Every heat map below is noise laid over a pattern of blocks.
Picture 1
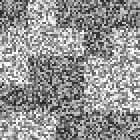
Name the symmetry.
no symmetry
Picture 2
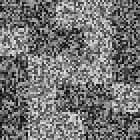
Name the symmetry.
the same after a half turn
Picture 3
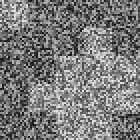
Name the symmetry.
mirrored about the diagonal from the top left
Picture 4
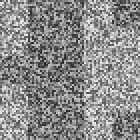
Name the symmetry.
top and bottom mirror each other
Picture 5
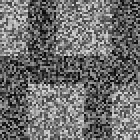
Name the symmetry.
the same after a half turn
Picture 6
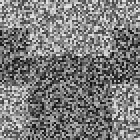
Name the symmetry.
left and right mirror each other
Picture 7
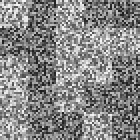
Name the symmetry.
no symmetry
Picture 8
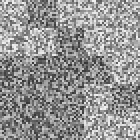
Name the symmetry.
mirrored about the diagonal from the bottom left
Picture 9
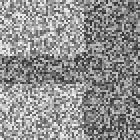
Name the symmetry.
top and bottom mirror each other
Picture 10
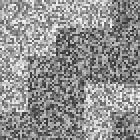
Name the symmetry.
mirrored about the diagonal from the top left
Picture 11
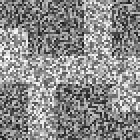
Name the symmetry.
the same after a half turn
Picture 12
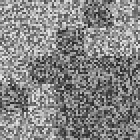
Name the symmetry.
mirrored about the diagonal from the top left
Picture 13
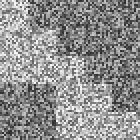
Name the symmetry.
mirrored about the diagonal from the bottom left
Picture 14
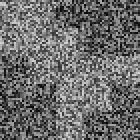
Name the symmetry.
mirrored about the diagonal from the top left
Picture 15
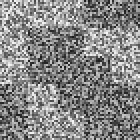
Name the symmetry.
mirrored about the diagonal from the top left
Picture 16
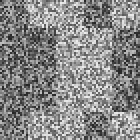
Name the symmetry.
top and bottom mirror each other
